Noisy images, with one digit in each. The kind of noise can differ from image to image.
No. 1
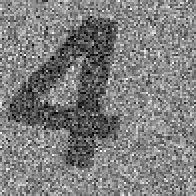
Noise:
low rank plus noise
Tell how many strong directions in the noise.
one
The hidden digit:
4
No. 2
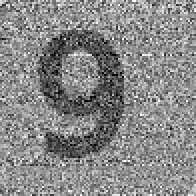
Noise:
rows of uneven size
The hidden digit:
9
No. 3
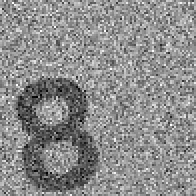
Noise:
low rank plus noise
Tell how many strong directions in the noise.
two
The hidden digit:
8
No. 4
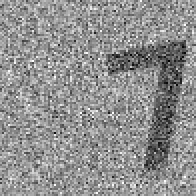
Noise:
low rank plus noise
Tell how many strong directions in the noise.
five to eight
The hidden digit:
7
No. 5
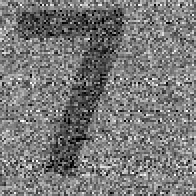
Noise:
rows of uneven size
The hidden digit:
7
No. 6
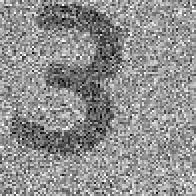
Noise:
low rank plus noise
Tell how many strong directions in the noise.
two
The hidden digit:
3
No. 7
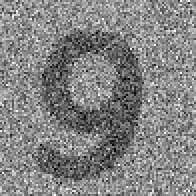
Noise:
independent entries
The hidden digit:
9
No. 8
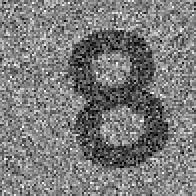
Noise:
independent entries
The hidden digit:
8
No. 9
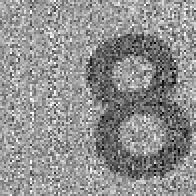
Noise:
columns of uneven size
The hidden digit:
8
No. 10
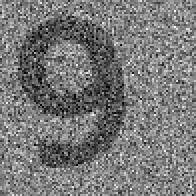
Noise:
independent entries
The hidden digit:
9
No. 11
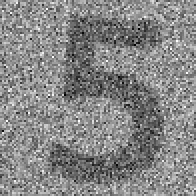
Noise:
independent entries
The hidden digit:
5
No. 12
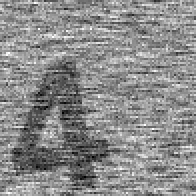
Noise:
streaked along the rows
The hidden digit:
4
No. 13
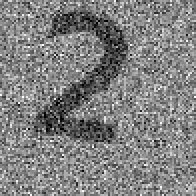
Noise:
low rank plus noise
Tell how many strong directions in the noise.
one
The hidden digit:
2
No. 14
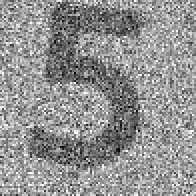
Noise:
low rank plus noise
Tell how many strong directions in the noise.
three or four
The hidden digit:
5
